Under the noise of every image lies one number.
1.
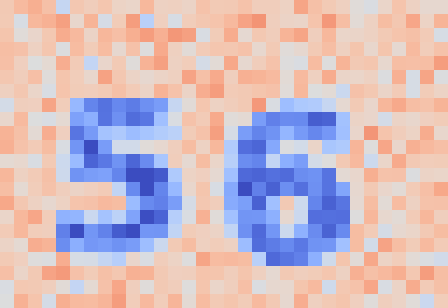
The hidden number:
56
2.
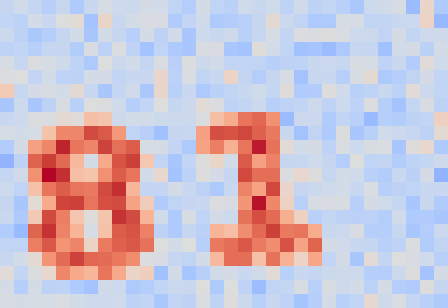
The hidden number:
81
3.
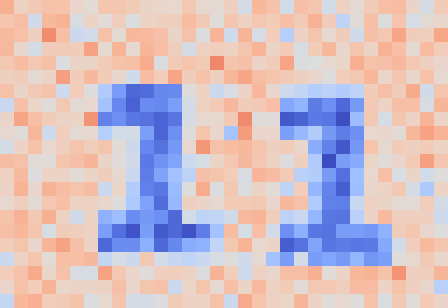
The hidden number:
11
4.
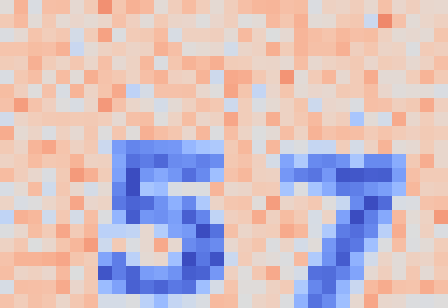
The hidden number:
57
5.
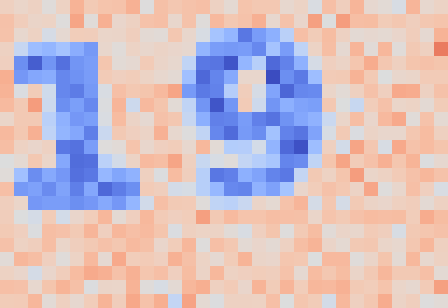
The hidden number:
19
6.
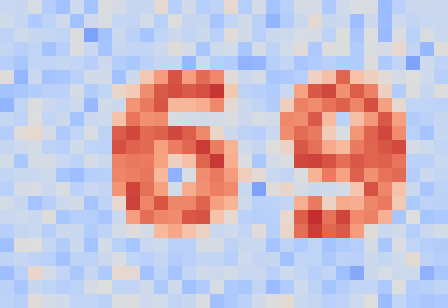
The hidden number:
69
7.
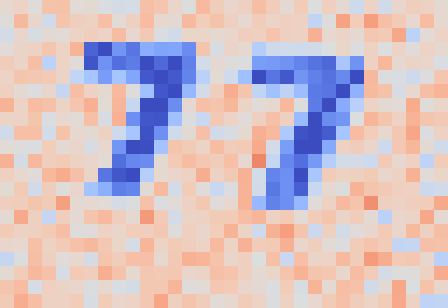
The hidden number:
77
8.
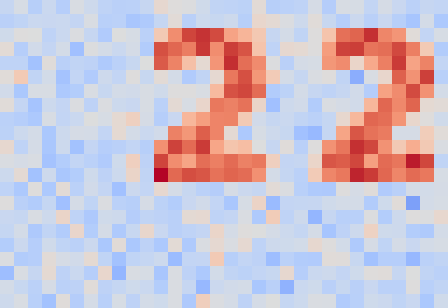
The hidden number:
22
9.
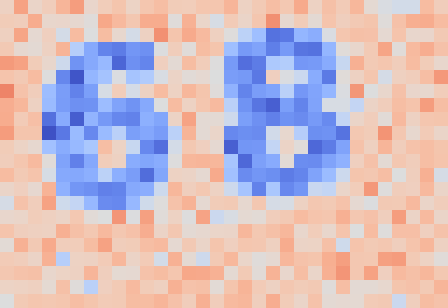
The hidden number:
68
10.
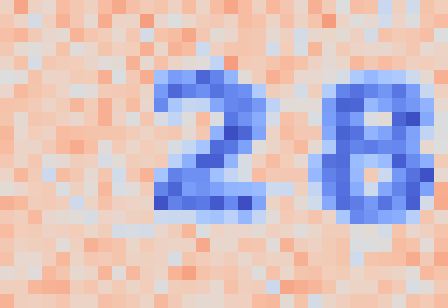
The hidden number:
28
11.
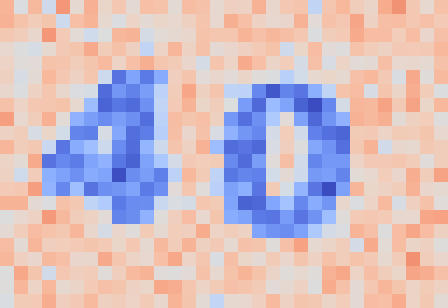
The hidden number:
40
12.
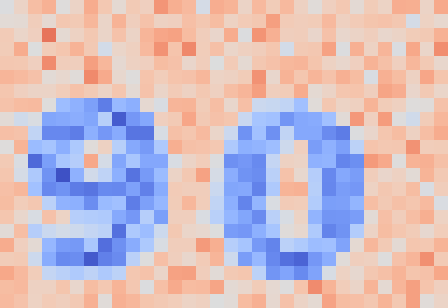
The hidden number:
90
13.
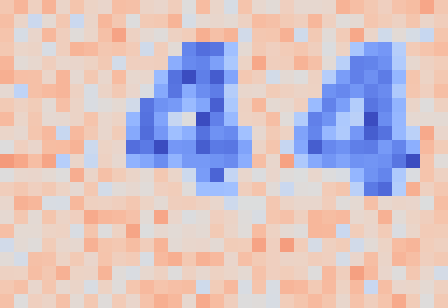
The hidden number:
44
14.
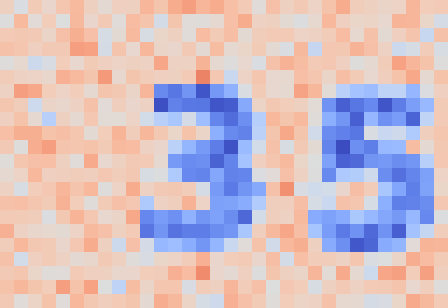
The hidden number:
35
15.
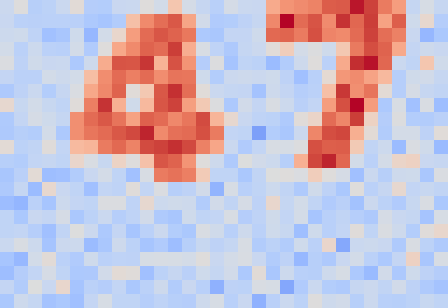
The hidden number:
47
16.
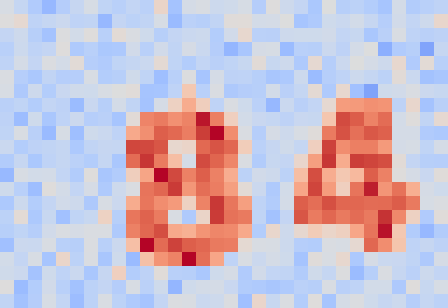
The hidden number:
84
